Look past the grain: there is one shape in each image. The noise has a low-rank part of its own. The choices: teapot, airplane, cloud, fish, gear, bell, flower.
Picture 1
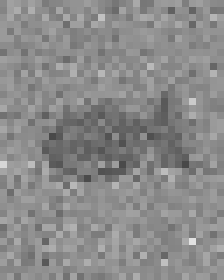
fish
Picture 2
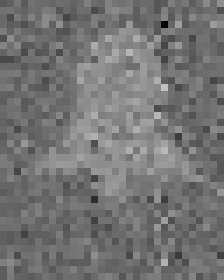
bell
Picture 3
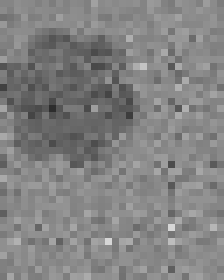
flower
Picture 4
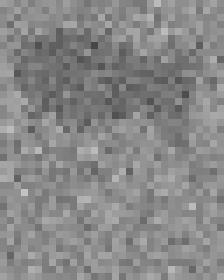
fish
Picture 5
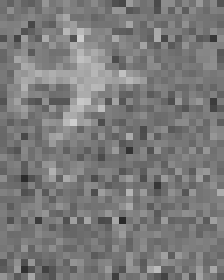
airplane
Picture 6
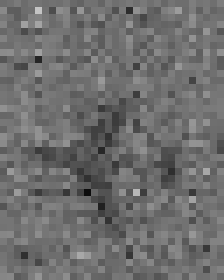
airplane
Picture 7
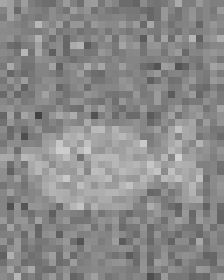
fish
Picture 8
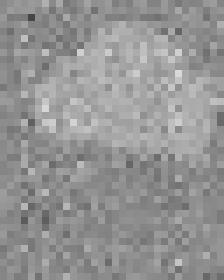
cloud
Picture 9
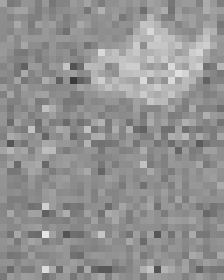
teapot
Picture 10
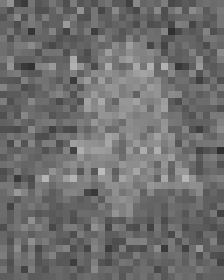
bell
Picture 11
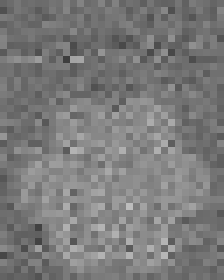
flower
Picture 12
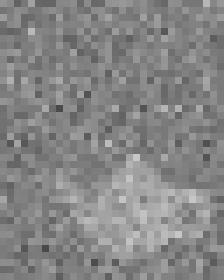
teapot
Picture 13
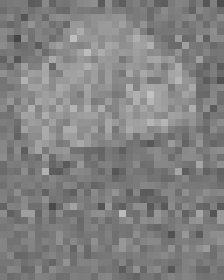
cloud
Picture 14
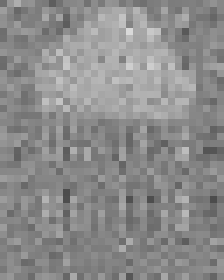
cloud
